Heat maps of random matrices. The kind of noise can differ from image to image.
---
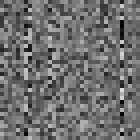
columns of uneven size
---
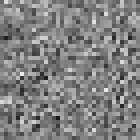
low rank plus noise
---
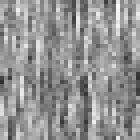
streaked along the columns
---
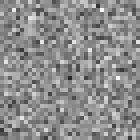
independent entries
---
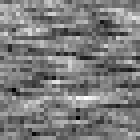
streaked along the rows
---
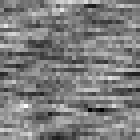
streaked along the rows
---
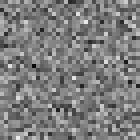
independent entries
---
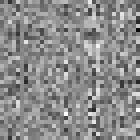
columns of uneven size
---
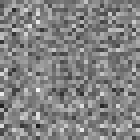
low rank plus noise
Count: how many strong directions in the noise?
two
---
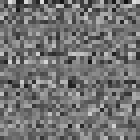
rows of uneven size
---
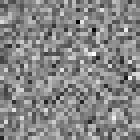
independent entries
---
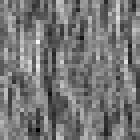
streaked along the columns
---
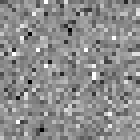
heavy tails
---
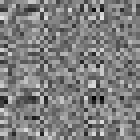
low rank plus noise
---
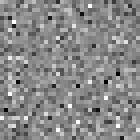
heavy tails
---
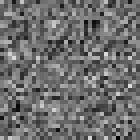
low rank plus noise
